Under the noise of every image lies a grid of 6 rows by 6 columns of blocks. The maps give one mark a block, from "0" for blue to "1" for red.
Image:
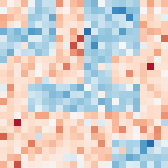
101001
001001
111011
100001
111111
111100
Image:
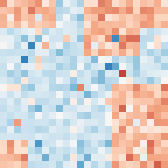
110111
000110
000000
000011
000011
100011
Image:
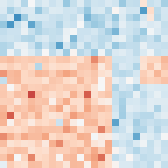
000000
000000
111101
111100
111100
111100
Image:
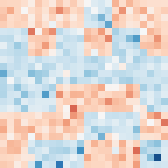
111011
010101
000000
001110
111001
100110
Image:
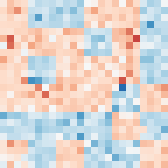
100110
111010
101110
111101
000010
101001
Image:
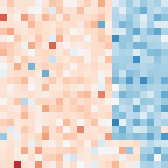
111100
111100
111100
111100
111100
111110
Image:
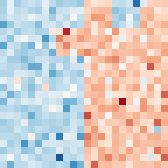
000101
001111
000111
000111
000111
000111
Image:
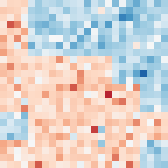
100000
100000
111100
111110
011111
111110
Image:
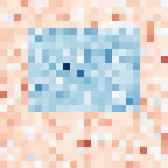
111111
100001
100001
100001
111111
111111
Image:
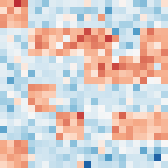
100000
011101
000111
010000
001011
100000
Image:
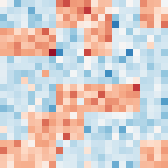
001101
110100
000000
001110
011000
110001
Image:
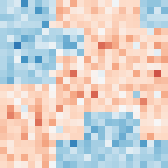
001110
000111
001111
111111
111001
110000
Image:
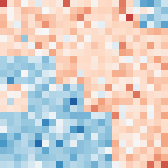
111110
111111
001111
100111
000011
000011
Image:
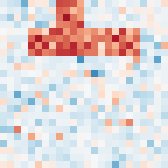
001000
011110
000000
000000
000000
000000
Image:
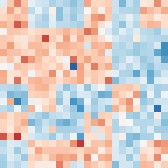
100101
111100
111100
010010
100100
011101
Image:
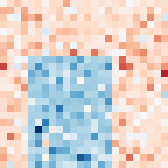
111111
111111
100011
100011
100011
100011
